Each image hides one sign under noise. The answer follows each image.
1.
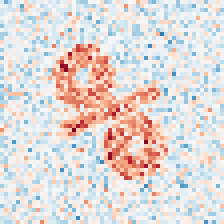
percent sign
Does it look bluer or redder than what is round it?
redder
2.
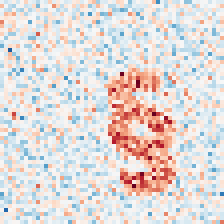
section sign
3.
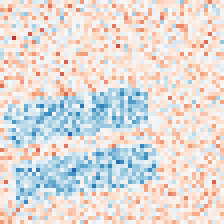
equals sign
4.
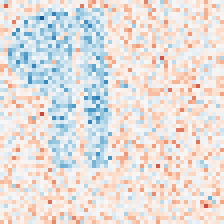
pilcrow
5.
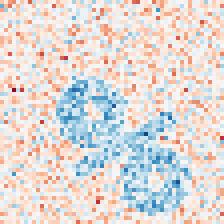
percent sign
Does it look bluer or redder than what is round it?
bluer
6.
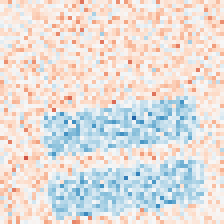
equals sign
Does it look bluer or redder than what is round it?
bluer
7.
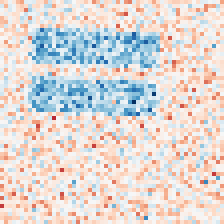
equals sign
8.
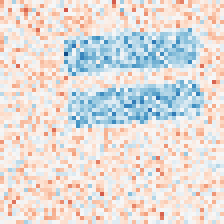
equals sign
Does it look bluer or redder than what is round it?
bluer
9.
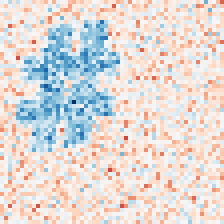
hash sign
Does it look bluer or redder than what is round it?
bluer
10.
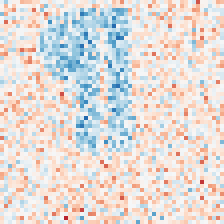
pilcrow
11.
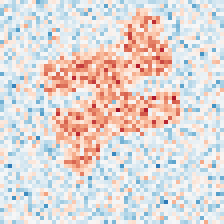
not-equal sign
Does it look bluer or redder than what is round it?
redder
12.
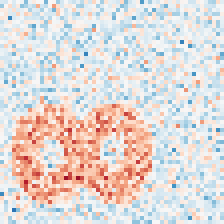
infinity sign
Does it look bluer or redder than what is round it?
redder
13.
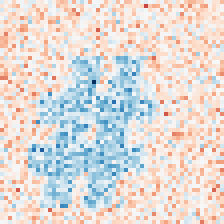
hash sign
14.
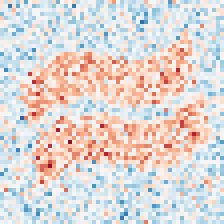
approximately sign
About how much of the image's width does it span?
nearly all
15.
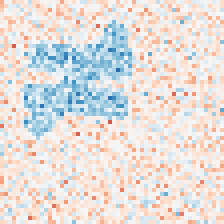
not-equal sign
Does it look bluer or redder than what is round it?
bluer
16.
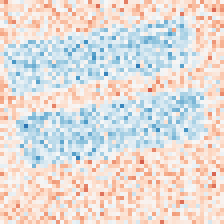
equals sign
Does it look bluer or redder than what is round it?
bluer
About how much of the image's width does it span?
nearly all
